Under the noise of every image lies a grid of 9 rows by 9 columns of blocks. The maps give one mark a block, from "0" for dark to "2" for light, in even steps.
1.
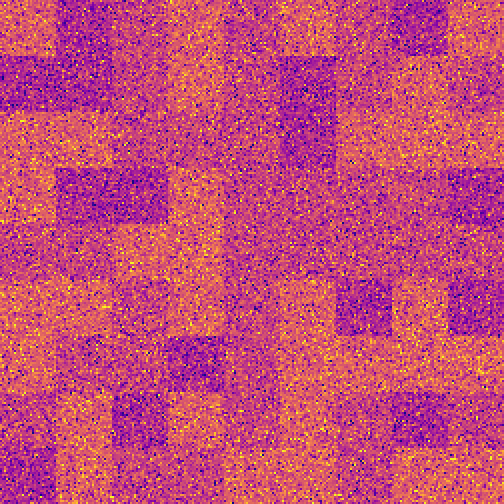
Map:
2 0 1 2 1 2 1 0 2
0 0 1 2 1 0 1 2 1
2 2 1 1 1 0 2 2 2
2 0 0 2 1 1 1 1 0
1 1 2 2 1 1 1 1 1
2 2 1 2 1 2 0 2 0
2 1 1 0 1 2 2 2 2
1 2 0 2 1 2 1 0 1
0 2 1 1 2 2 1 2 2
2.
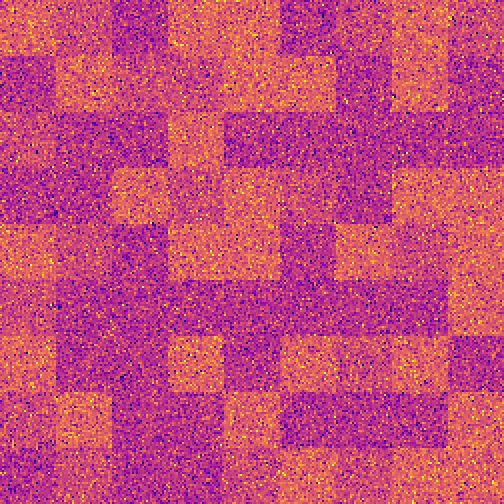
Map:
2 1 0 2 2 0 1 2 1
0 2 1 1 2 2 0 2 0
1 0 0 2 0 0 0 0 0
0 0 2 1 2 1 0 2 2
2 1 0 2 2 0 2 1 2
1 0 0 0 0 0 0 0 2
2 0 0 2 0 2 1 2 0
1 2 0 0 2 0 0 0 2
0 1 0 0 1 2 1 2 2
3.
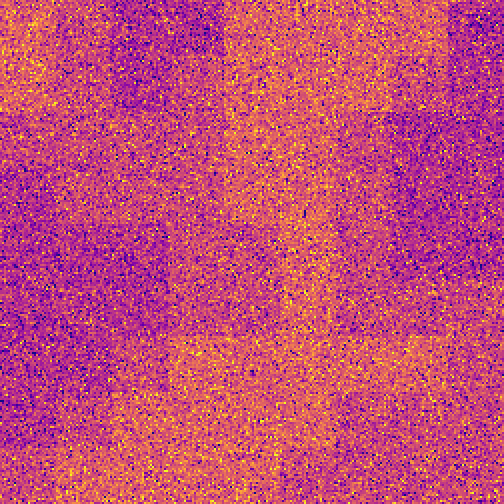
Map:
2 1 0 0 2 2 2 2 0
2 1 0 1 2 2 2 1 0
1 1 1 1 2 2 1 0 0
0 1 1 1 2 2 1 0 0
0 0 0 1 1 2 1 0 0
0 0 0 1 1 2 1 1 1
0 0 1 2 2 2 2 2 1
0 1 2 2 2 2 1 1 1
1 2 2 2 2 1 1 1 1
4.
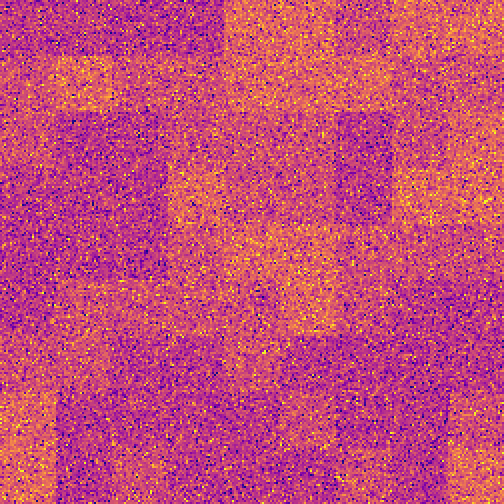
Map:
0 0 0 0 2 2 1 2 2
1 2 1 1 2 2 2 1 1
1 0 0 1 1 1 0 1 2
0 0 0 2 1 1 0 2 2
0 0 0 1 2 2 1 1 1
0 1 1 1 1 2 1 0 0
1 1 0 0 1 0 0 0 0
2 0 0 0 0 1 0 0 1
2 0 1 0 0 0 1 0 2
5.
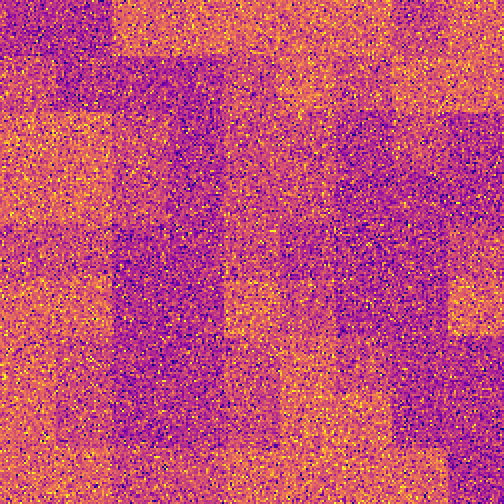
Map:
0 0 2 2 2 2 2 1 2
1 0 0 0 1 2 1 2 2
2 2 1 0 1 1 0 1 0
2 2 1 0 1 1 0 0 0
1 1 0 0 1 0 0 0 1
2 2 0 0 2 1 0 0 2
2 1 0 0 1 2 1 0 0
2 1 0 0 1 2 2 0 0
2 2 1 1 2 2 2 2 0
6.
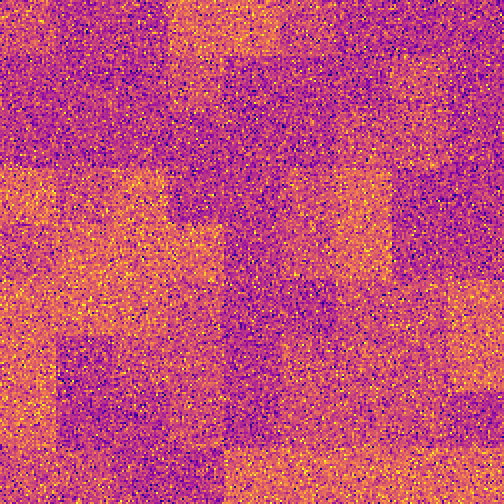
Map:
1 0 0 2 2 1 0 0 0
0 0 0 1 0 0 0 1 0
0 0 0 0 0 0 1 1 0
2 1 2 0 0 1 2 0 0
1 2 2 2 0 1 2 0 0
2 2 2 1 0 0 1 1 2
2 0 1 1 0 1 1 1 2
2 0 0 1 0 1 1 1 0
1 1 0 0 2 2 2 2 2
